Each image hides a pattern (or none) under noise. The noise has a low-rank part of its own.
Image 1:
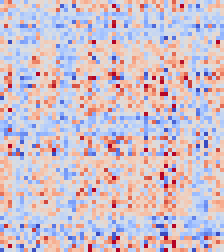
bands of rows crossing bands of columns
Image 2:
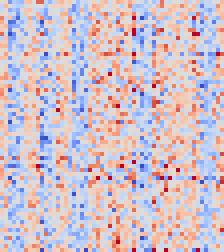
bands of columns
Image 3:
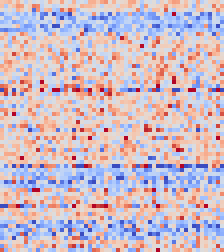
bands of rows
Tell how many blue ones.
3
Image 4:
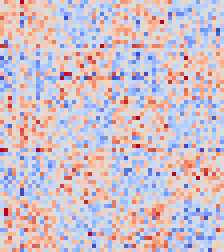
a checkerboard
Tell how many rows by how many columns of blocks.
5 by 4
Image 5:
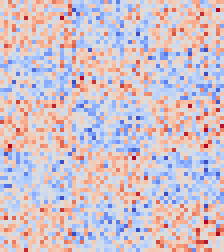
a checkerboard
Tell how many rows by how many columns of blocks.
5 by 3
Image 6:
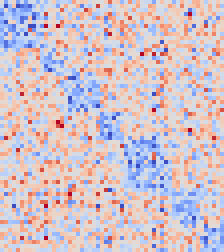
blocks along the diagonal
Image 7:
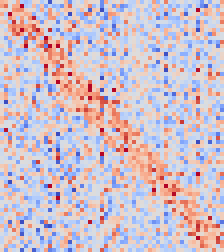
a diagonal band
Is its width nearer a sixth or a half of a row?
a sixth
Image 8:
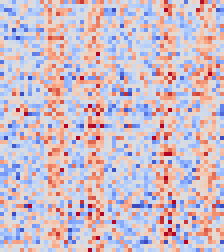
bands of columns
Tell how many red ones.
4
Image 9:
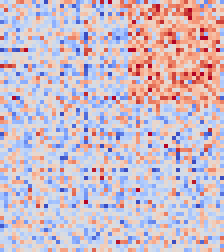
one block
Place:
top right
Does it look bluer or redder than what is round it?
redder
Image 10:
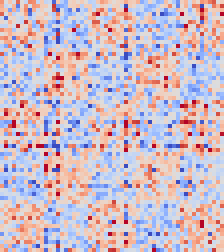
a checkerboard
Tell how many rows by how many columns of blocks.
5 by 5
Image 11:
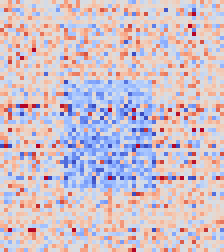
one block
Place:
centre
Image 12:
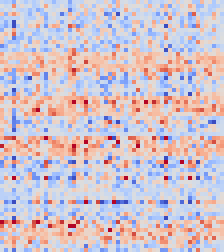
bands of rows
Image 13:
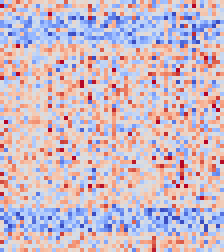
bands of rows
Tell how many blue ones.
2
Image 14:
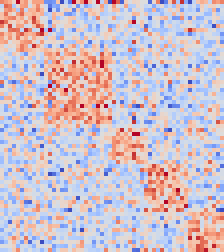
blocks along the diagonal
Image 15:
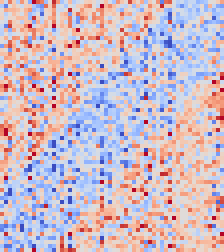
a diagonal band
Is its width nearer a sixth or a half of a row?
a half
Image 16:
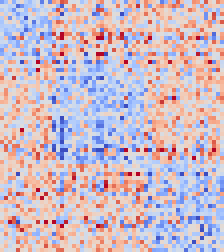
blocks along the diagonal
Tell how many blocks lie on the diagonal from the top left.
3
